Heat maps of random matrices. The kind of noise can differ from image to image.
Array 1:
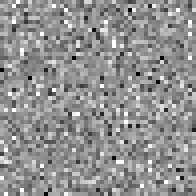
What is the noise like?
heavy tails
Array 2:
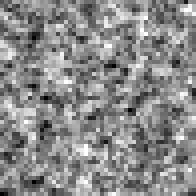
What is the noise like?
blotchy
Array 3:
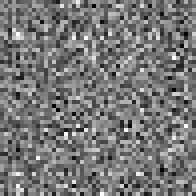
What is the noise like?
low rank plus noise
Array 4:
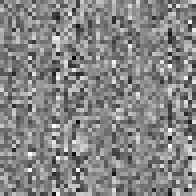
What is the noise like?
columns of uneven size
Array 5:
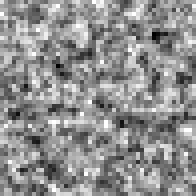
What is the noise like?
blotchy
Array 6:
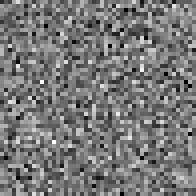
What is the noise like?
independent entries
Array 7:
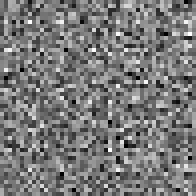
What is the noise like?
low rank plus noise
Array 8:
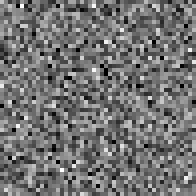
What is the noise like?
independent entries
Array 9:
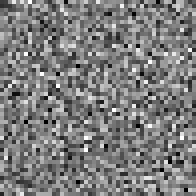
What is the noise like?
independent entries
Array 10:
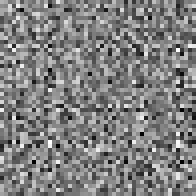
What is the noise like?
low rank plus noise
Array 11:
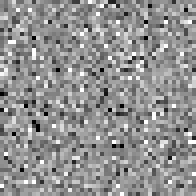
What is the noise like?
heavy tails
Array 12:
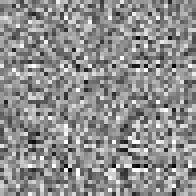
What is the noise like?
low rank plus noise
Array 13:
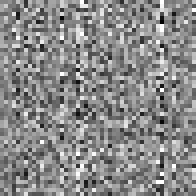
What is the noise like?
columns of uneven size
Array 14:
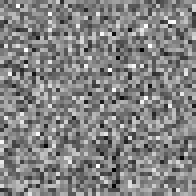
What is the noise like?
independent entries
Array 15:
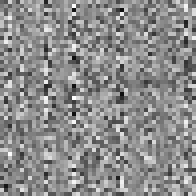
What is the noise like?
columns of uneven size
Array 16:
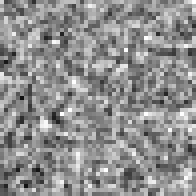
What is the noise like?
blotchy
